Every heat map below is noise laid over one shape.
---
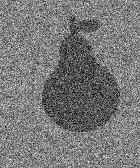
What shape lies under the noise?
pear
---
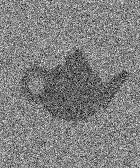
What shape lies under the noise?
teapot
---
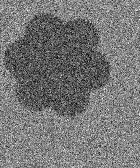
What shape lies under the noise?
flower
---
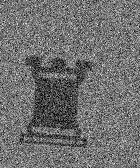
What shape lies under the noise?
chess rook
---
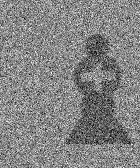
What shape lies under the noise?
chess bishop
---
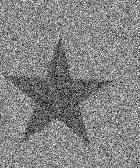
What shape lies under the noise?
star
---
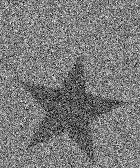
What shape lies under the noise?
star
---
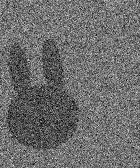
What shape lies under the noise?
rabbit's head
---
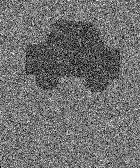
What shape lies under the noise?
car
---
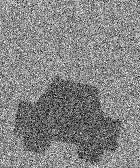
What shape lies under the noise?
car
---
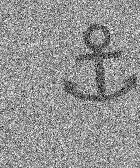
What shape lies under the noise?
anchor
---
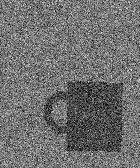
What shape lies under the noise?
cup
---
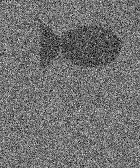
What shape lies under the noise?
fish
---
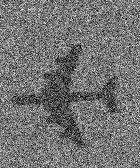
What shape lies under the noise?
airplane
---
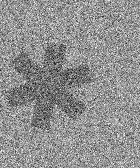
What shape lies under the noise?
asterisk
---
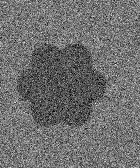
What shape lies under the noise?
flower
